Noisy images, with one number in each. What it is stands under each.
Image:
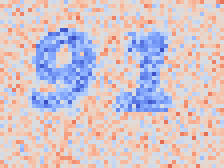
91
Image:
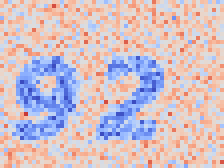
92
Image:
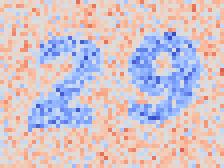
29
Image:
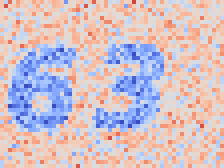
63
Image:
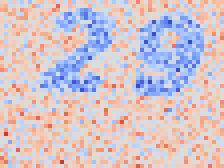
29
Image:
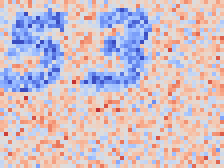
53
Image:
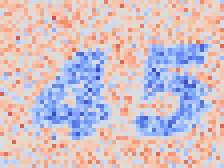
45
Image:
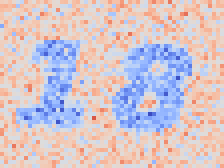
18
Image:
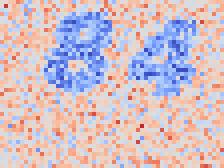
84
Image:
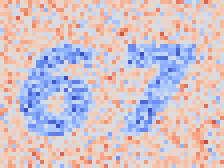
67
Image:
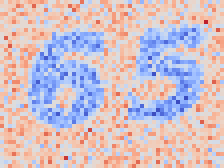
65
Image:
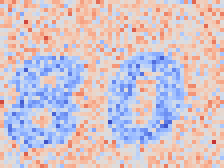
80
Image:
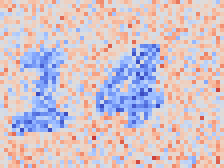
14
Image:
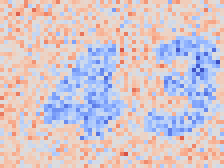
43
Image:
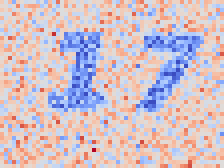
17
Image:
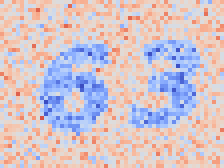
63
